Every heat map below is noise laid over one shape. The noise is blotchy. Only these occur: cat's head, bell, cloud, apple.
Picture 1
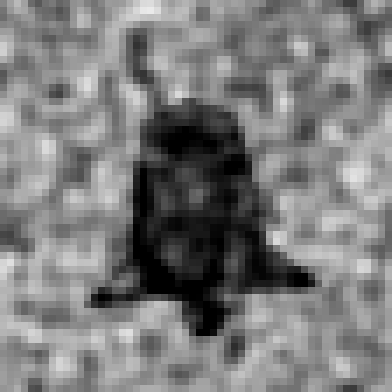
bell
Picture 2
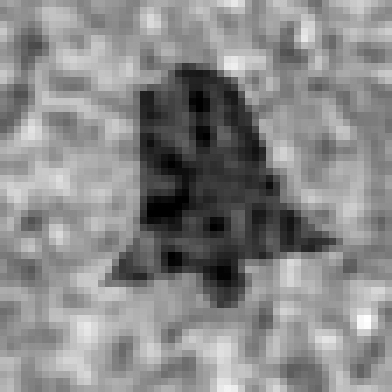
bell
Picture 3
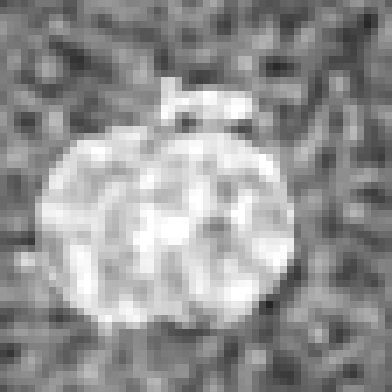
apple
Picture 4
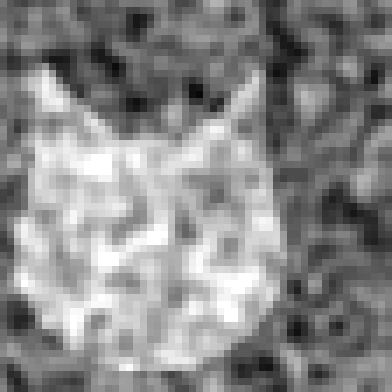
cat's head
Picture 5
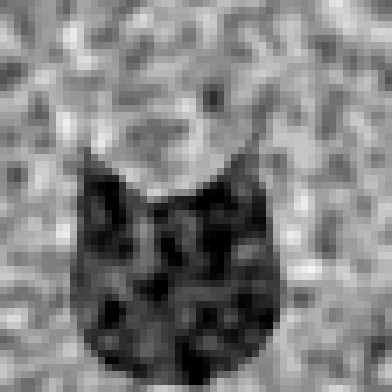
cat's head
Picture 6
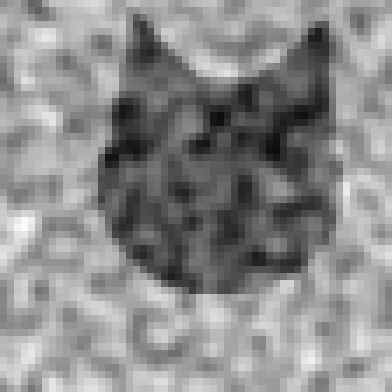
cat's head
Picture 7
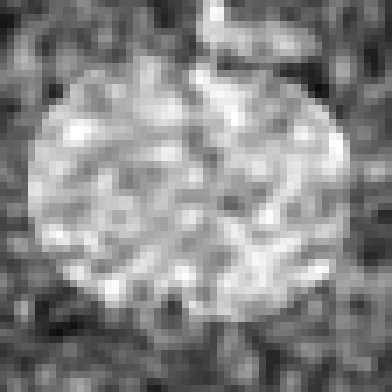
apple
